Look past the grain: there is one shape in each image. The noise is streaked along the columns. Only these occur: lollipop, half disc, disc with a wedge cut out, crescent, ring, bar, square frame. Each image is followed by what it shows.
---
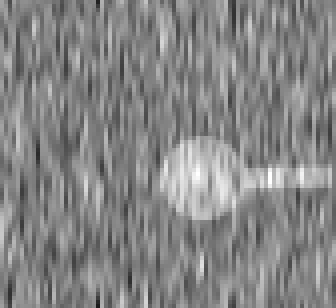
light lollipop
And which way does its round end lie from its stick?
left
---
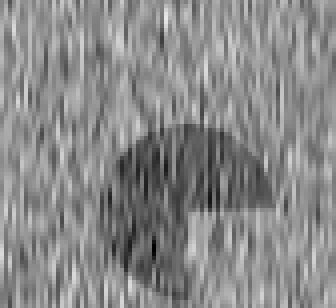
dark disc with a wedge cut out
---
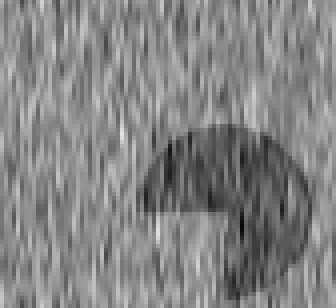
dark disc with a wedge cut out
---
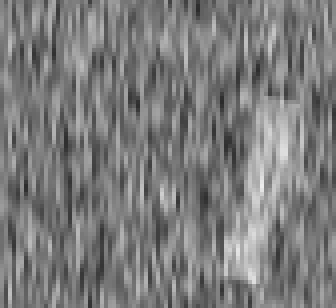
light bar
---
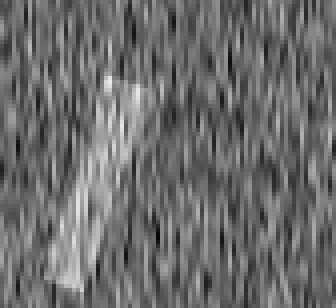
light bar
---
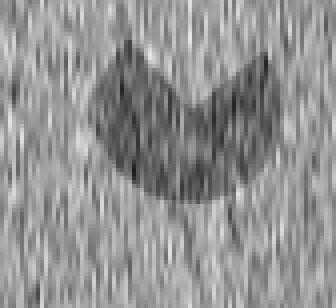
dark disc with a wedge cut out
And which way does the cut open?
up
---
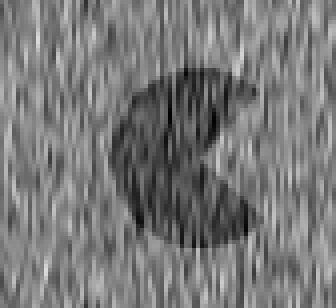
dark disc with a wedge cut out
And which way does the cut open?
right
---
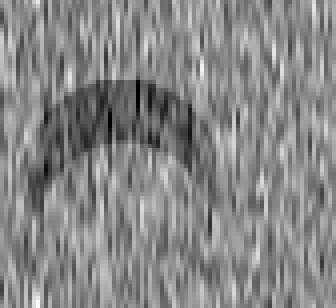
dark crescent
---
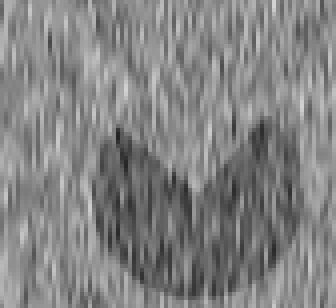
dark disc with a wedge cut out
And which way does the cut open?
up
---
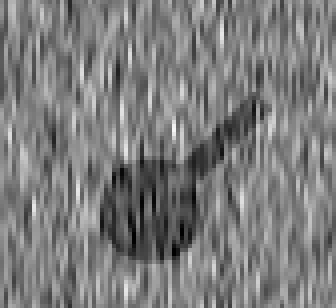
dark lollipop
